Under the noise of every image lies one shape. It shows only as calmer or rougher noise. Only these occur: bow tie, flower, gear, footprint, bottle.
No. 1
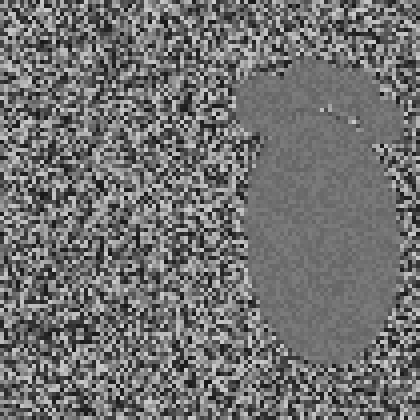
calm footprint
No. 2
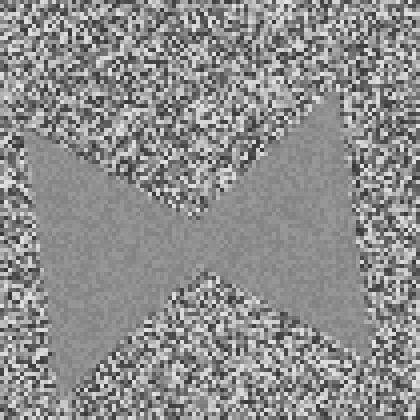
calm bow tie
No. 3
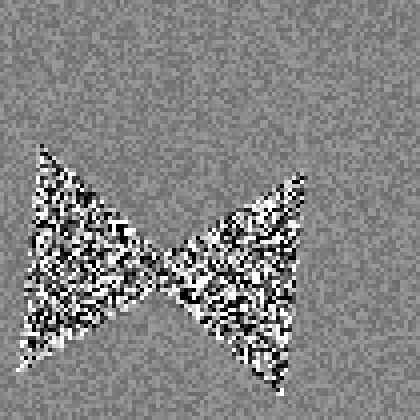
rough bow tie
